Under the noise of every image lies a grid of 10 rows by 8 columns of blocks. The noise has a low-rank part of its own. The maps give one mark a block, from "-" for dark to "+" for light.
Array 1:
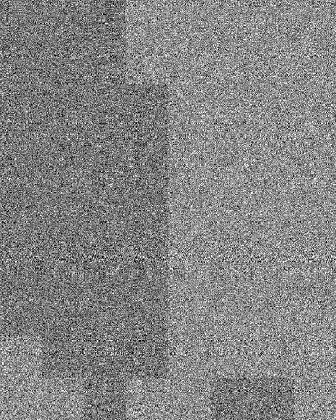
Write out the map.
---+++++
---+++++
----++++
----++++
----++++
----++++
----++++
----++++
+---++++
++-++--+
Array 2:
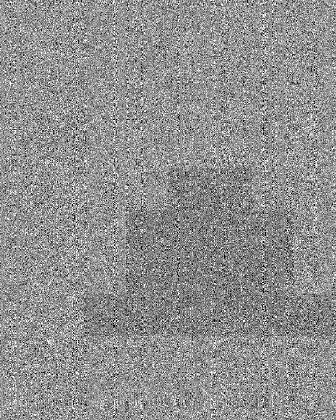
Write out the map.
++++++++
++++++++
++++++++
++++++++
++++--++
+++----+
+++----+
++------
++++++++
++++++++
